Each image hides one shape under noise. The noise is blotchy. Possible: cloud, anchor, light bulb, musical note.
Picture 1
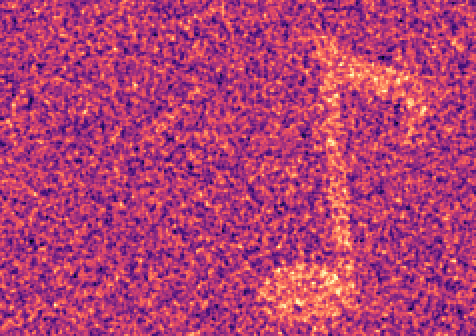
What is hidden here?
light musical note
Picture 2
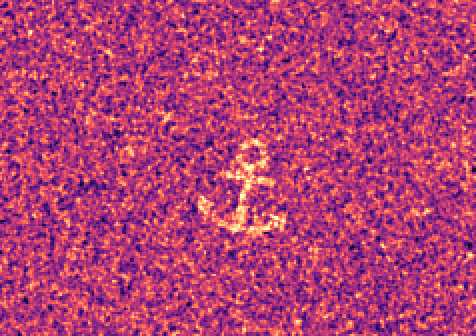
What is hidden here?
light anchor, centre
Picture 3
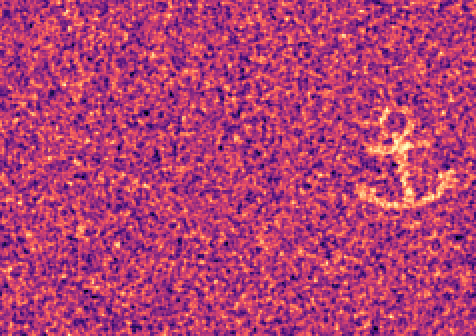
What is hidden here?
light anchor, middle right
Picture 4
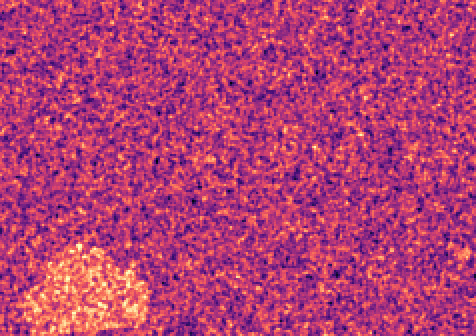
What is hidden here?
light cloud, bottom left
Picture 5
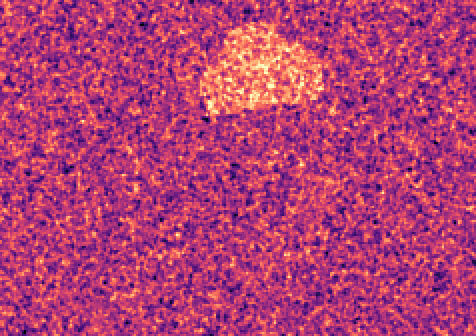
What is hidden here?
light cloud, top middle
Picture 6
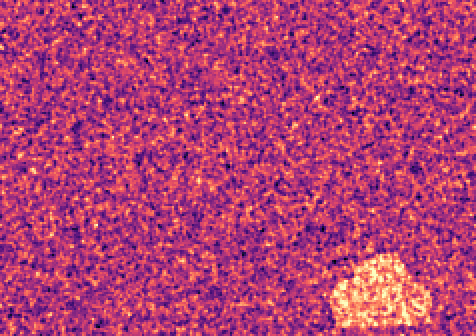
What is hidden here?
light cloud, bottom right
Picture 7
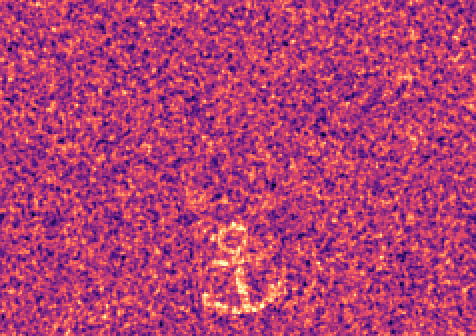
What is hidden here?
light anchor, bottom middle
